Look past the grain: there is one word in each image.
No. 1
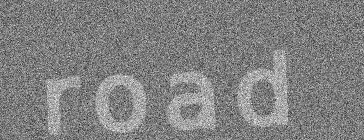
road
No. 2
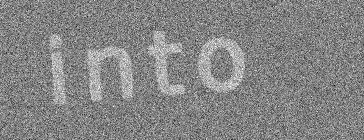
into
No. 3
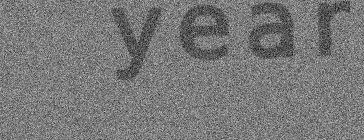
year
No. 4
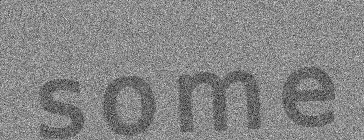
some
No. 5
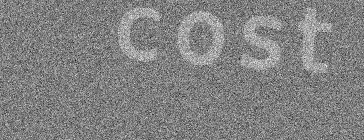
cost
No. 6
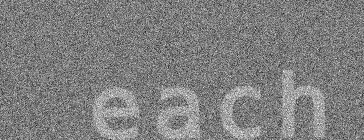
each
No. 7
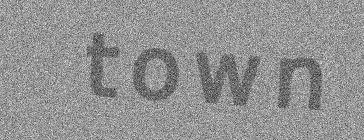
town
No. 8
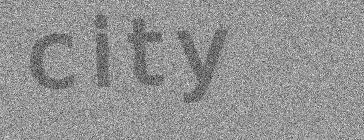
city
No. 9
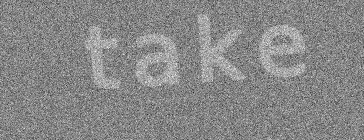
take
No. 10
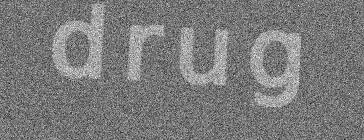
drug
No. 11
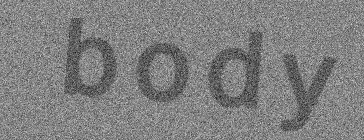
body
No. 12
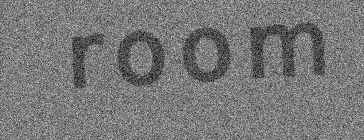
room
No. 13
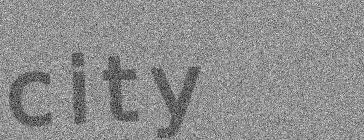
city
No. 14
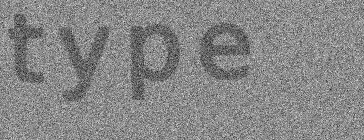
type
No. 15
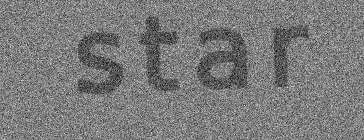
star
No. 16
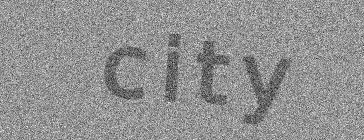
city
